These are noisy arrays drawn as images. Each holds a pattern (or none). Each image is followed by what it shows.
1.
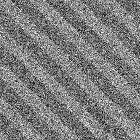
diagonal stripes
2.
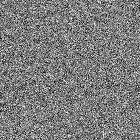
only noise
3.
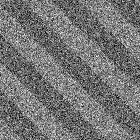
diagonal stripes
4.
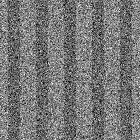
vertical stripes
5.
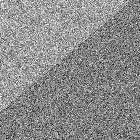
a sharp edge
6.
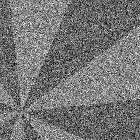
spokes from one point
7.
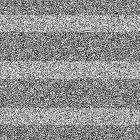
horizontal stripes
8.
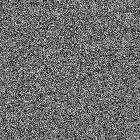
only noise
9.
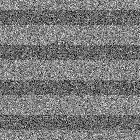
horizontal stripes
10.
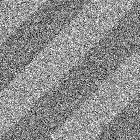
diagonal stripes
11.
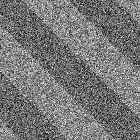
diagonal stripes
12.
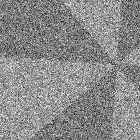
spokes from one point
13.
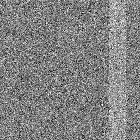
one vertical stripe
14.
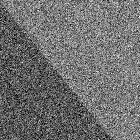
a sharp edge
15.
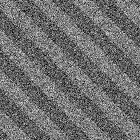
diagonal stripes
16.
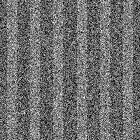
vertical stripes
